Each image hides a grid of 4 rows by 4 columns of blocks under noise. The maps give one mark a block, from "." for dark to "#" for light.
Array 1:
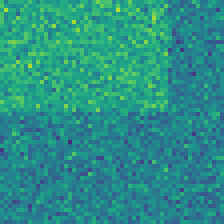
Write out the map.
# # # .
# # # .
. . . .
. . . .
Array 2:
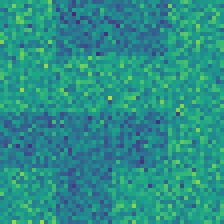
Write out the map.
# . . #
# # # #
. . . #
# . # #
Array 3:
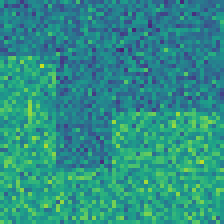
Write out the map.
. . . .
# . . .
# . # #
# # # #
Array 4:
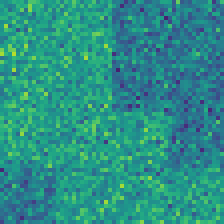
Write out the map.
# # . .
# # . .
# # # .
. # # #
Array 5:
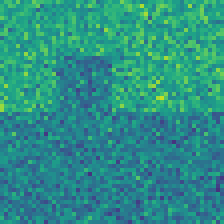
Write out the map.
# # # #
# . # #
. . . .
. . . .
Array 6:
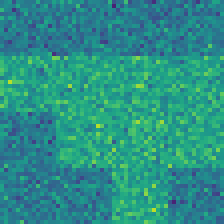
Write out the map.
. . . .
# # # #
. # # #
. . # .
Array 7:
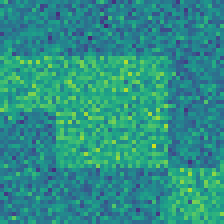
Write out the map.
. . . .
# # # .
. # # .
. . . #
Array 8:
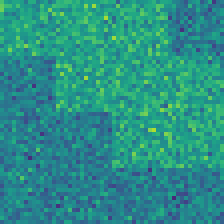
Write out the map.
# # # .
. # # #
. . # #
. . . .
